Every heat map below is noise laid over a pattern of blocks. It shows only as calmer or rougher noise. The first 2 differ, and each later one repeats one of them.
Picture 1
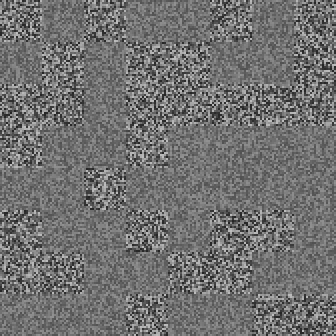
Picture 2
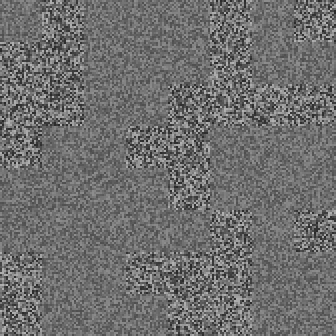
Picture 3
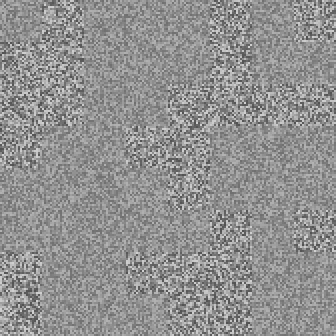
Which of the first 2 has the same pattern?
2
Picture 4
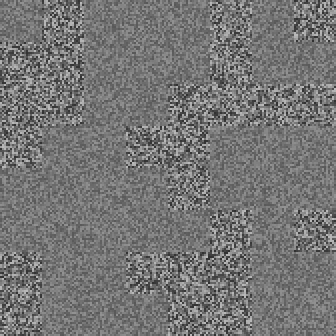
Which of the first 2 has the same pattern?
2
